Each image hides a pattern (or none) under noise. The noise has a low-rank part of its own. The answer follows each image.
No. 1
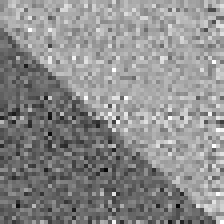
a sharp edge
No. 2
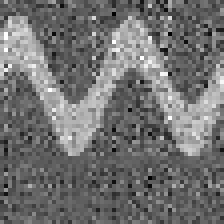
a wavy band
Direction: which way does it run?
left to right
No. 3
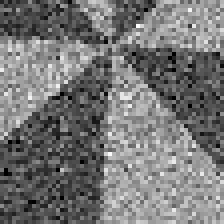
spokes from one point
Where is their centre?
top middle
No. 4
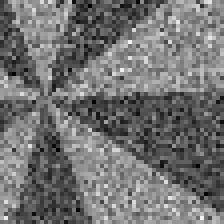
spokes from one point
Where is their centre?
middle left
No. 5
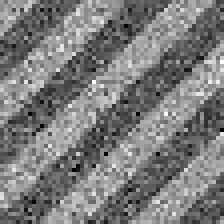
diagonal stripes
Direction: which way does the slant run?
bottom left to top right
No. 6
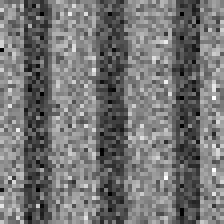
vertical stripes
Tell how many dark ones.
3
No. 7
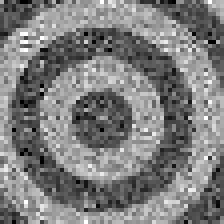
rings round one point
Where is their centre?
centre
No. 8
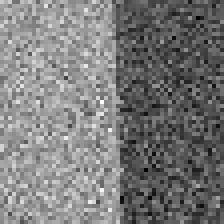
a sharp edge
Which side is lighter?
left
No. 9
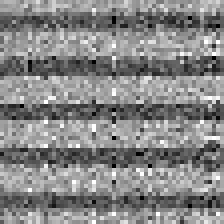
horizontal stripes
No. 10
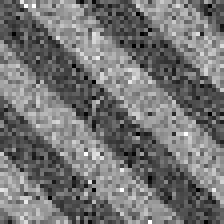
diagonal stripes
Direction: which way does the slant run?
top left to bottom right
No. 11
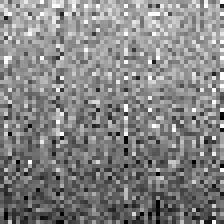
a smooth slope
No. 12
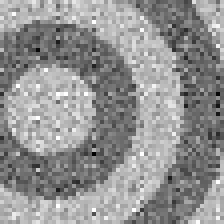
rings round one point
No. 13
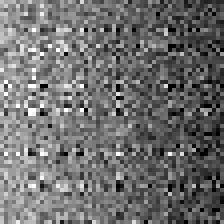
a smooth slope
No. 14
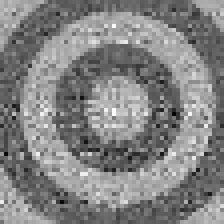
rings round one point
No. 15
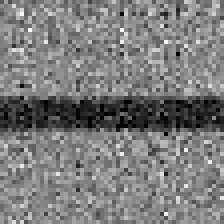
one horizontal stripe
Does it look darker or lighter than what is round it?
darker
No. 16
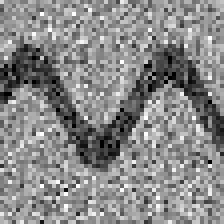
a wavy band
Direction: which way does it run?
left to right
